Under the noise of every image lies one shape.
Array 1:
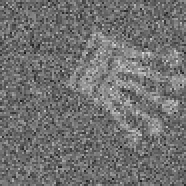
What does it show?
light chess queen
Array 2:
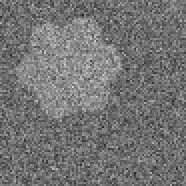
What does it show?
light flower
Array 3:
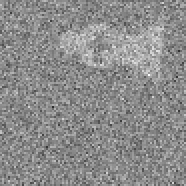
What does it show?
light chess bishop
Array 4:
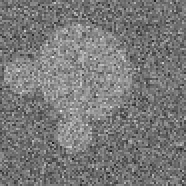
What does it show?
light bear's head
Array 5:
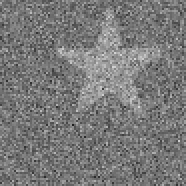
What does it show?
light star
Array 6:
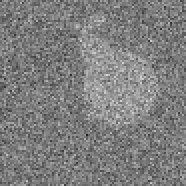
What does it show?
light pear
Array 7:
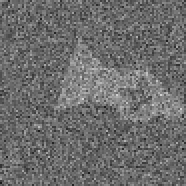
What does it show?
light chess bishop
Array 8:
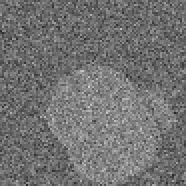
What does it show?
light apple
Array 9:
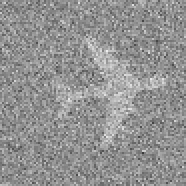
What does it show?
light airplane
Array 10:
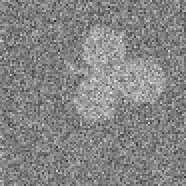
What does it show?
light club
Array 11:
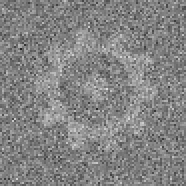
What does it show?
light gear
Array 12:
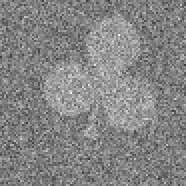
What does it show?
light club
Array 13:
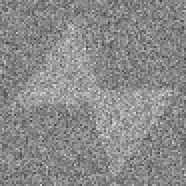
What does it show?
light bow tie
